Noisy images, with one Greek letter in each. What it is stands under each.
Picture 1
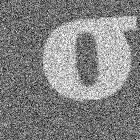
sigma
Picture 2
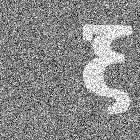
xi
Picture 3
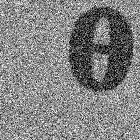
theta
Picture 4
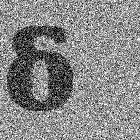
delta
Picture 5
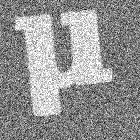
mu
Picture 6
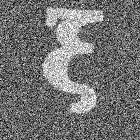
xi
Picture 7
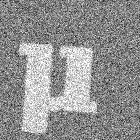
mu
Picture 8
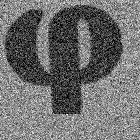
phi
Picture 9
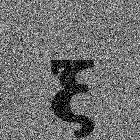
xi
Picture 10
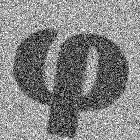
phi
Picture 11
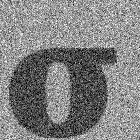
sigma
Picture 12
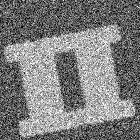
pi
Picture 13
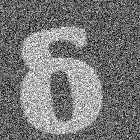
delta
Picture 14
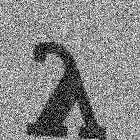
lambda
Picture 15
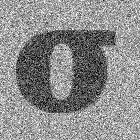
sigma
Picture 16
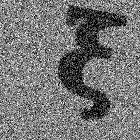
xi
